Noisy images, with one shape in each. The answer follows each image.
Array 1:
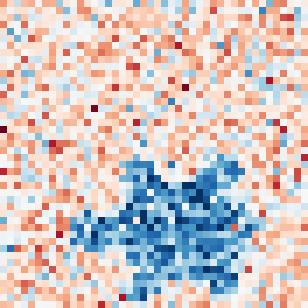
turtle
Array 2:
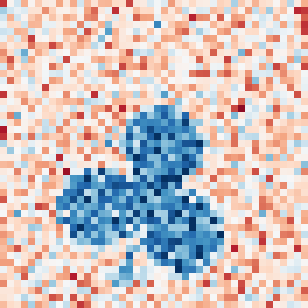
club
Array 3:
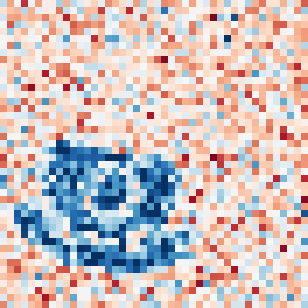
telephone
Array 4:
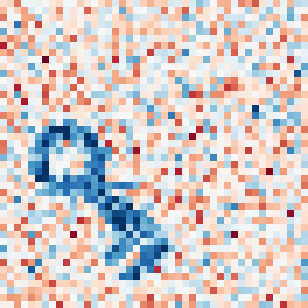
key
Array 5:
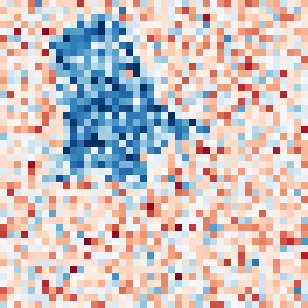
bell
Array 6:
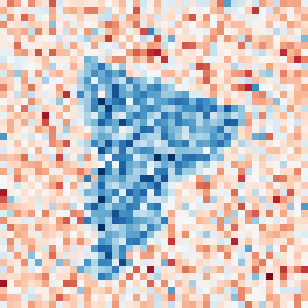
chess pawn
